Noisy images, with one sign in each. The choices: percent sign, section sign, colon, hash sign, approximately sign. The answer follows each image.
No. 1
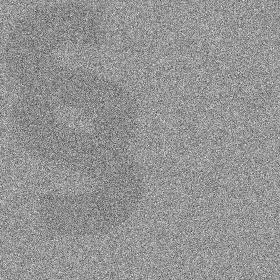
section sign
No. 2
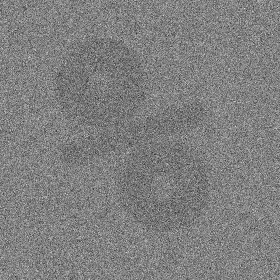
percent sign
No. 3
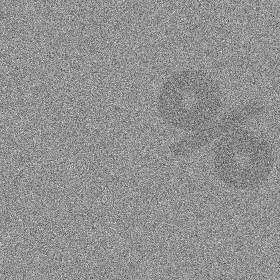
percent sign
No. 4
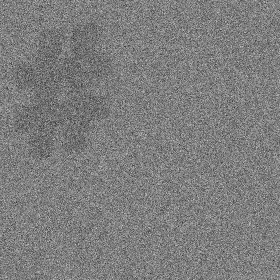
hash sign
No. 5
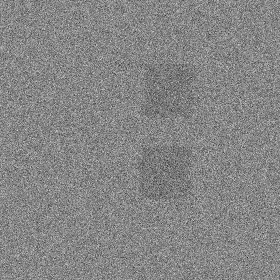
colon
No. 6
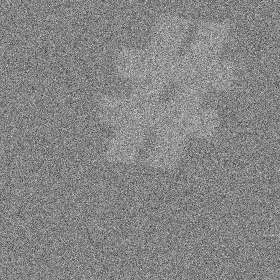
hash sign
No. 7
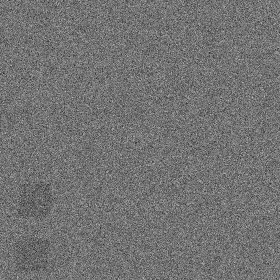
colon
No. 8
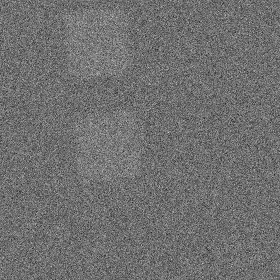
colon
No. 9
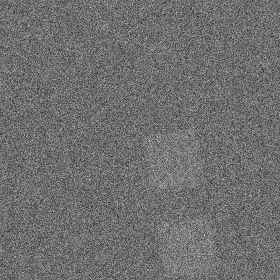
colon
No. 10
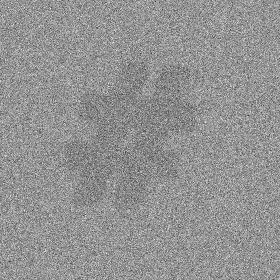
hash sign
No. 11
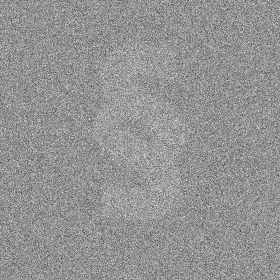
section sign
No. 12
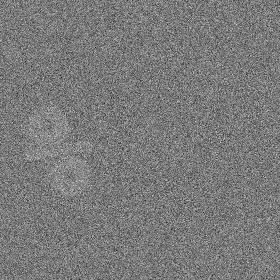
percent sign
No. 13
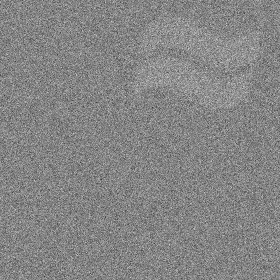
approximately sign
